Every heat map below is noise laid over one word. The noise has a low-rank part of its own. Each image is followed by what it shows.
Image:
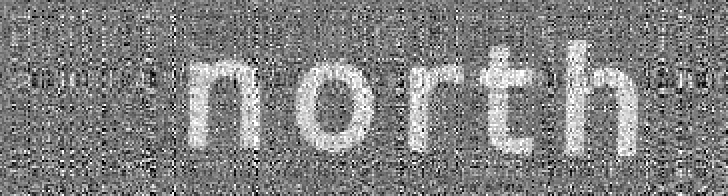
north
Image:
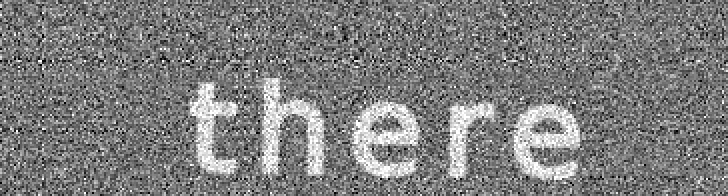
there
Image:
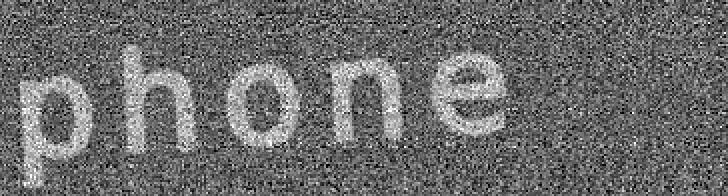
phone
